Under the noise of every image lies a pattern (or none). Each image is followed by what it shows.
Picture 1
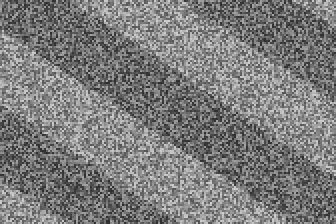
diagonal stripes
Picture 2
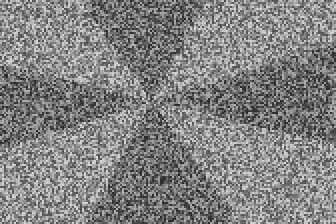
spokes from one point
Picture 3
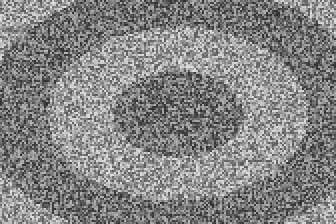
rings round one point
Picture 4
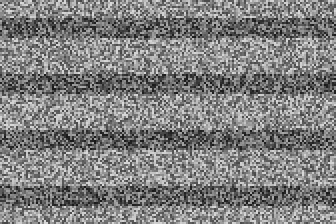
horizontal stripes
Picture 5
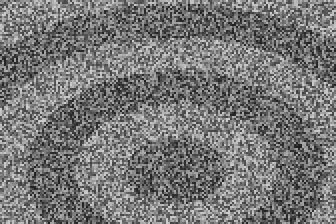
rings round one point
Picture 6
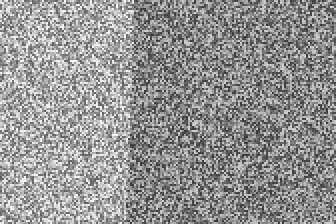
a sharp edge
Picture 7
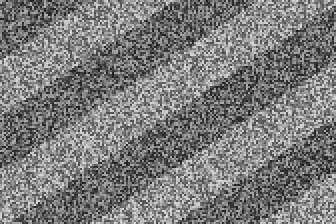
diagonal stripes
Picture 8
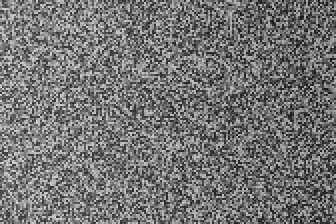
a smooth slope
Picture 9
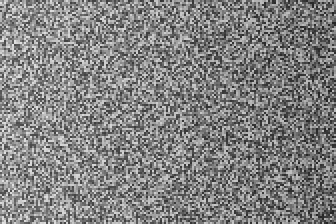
a smooth slope
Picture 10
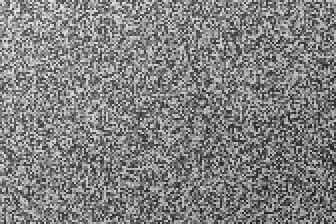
a smooth slope
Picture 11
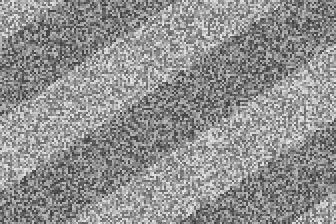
diagonal stripes
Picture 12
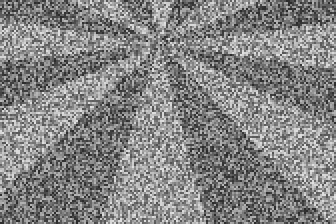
spokes from one point
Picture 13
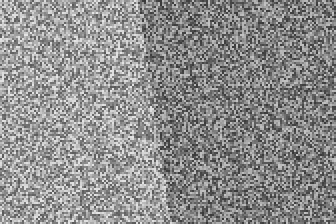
a sharp edge
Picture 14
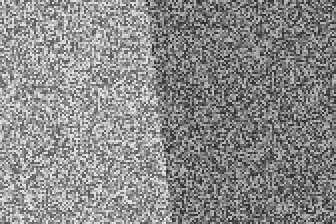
a sharp edge
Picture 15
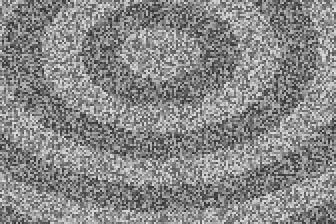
rings round one point
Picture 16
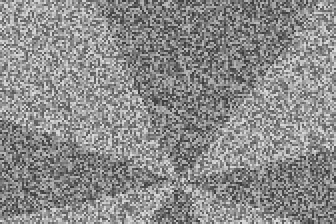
spokes from one point
